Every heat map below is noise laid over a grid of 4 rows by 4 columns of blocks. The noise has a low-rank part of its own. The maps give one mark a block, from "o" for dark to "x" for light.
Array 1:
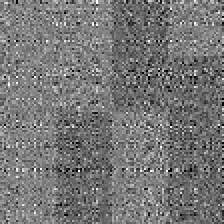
xxox
xxoo
xoxo
xoxo
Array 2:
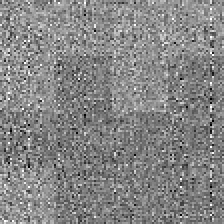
xxxx
xoxo
oooo
xooo
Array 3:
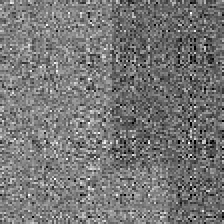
xxoo
xxoo
xxoo
xxxo
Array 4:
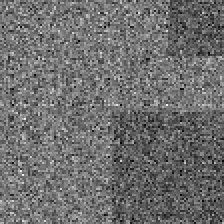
xxxo
xxxx
xxoo
xxoo
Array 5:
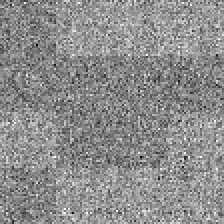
oxxx
oooo
xoox
oxxx
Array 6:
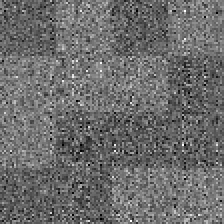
oxox
xxxo
xooo
ooxx
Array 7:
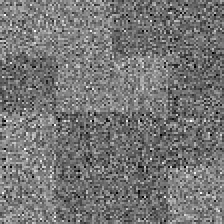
xxoo
oxxo
xooo
xoox
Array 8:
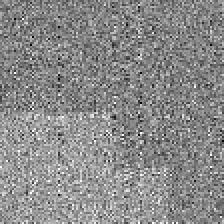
oooo
oooo
xxoo
xxxo
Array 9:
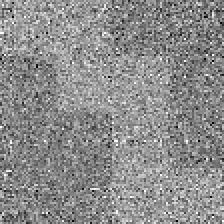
xxoo
oxxo
ooxo
ooxx
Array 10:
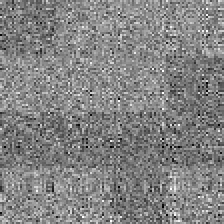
oxxx
xxxo
oooo
xxox
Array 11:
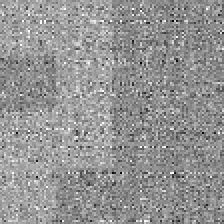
xxoo
oxoo
xxoo
xooo
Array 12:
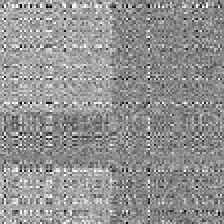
xxoo
xxoo
oooo
xxoo
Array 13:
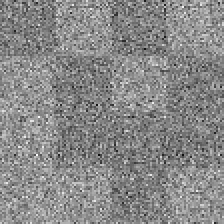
oxox
xoxo
xooo
xxox
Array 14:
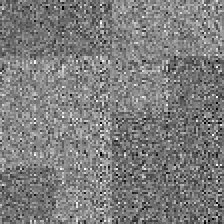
ooxx
xxxo
xxoo
oxoo
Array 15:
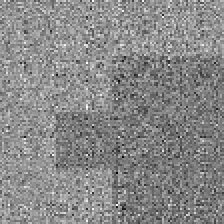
xxxx
xxoo
xooo
xxoo
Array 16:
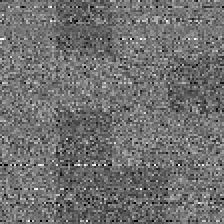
xoxx
xxxo
xoxx
xoox
